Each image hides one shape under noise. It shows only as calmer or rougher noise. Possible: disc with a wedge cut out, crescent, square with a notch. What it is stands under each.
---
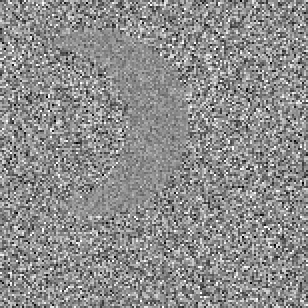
crescent
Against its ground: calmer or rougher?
calmer
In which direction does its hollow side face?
left
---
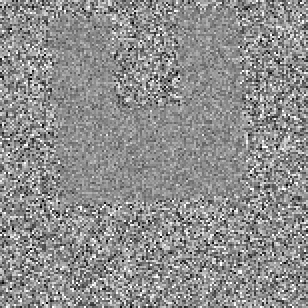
square with a notch
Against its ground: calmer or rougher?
calmer
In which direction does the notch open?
up
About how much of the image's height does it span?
two thirds
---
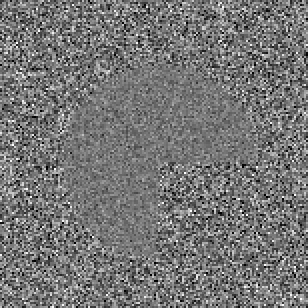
disc with a wedge cut out
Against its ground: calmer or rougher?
calmer
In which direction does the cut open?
down and right
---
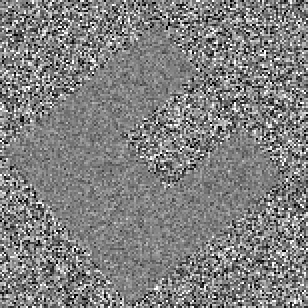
square with a notch
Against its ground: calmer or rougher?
calmer
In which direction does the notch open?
up and right
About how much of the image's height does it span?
nearly all
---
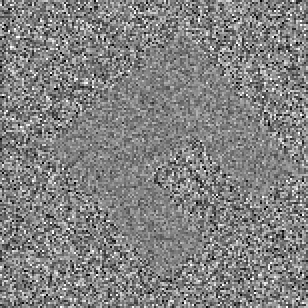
square with a notch
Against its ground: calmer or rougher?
calmer
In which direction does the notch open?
down and right
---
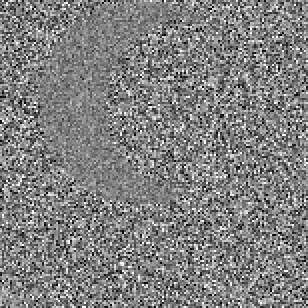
crescent
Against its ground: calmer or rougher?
calmer
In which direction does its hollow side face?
right
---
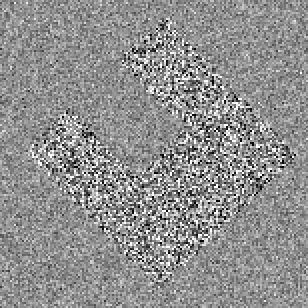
square with a notch
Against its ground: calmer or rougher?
rougher
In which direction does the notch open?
up and left
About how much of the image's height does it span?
nearly all
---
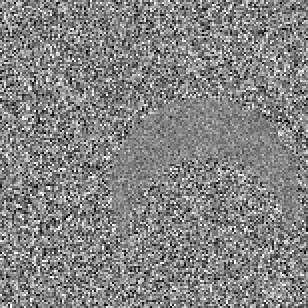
crescent
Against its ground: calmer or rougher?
calmer
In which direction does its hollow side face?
down
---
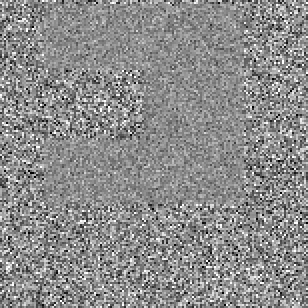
square with a notch
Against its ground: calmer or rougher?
calmer
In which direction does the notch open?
left
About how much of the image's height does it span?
two thirds
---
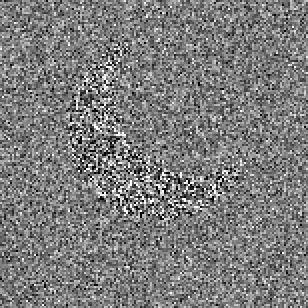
crescent
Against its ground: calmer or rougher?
rougher
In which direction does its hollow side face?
up and right
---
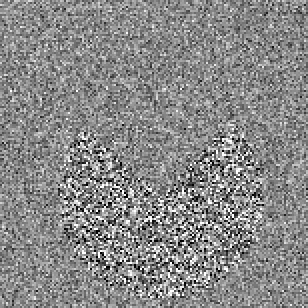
disc with a wedge cut out
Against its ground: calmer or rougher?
rougher
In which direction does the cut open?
up
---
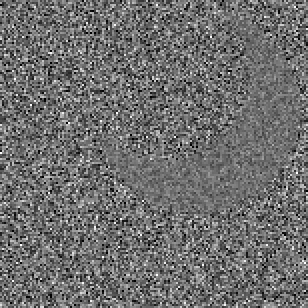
crescent
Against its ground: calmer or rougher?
calmer
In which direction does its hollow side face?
up and left
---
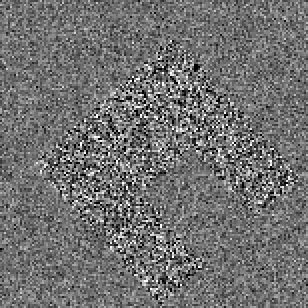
square with a notch
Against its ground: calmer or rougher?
rougher
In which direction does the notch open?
down and right
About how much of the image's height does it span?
nearly all
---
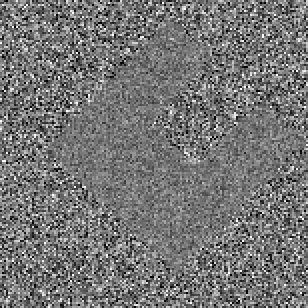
square with a notch
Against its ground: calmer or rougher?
calmer
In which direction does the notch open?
up and right
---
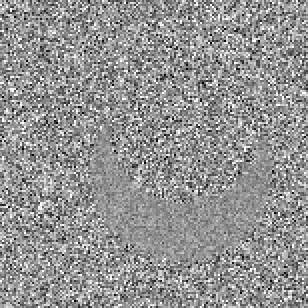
crescent
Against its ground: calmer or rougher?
calmer
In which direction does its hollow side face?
up
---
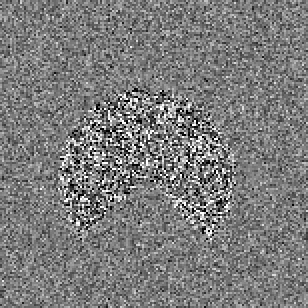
disc with a wedge cut out
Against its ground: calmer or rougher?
rougher
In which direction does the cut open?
down
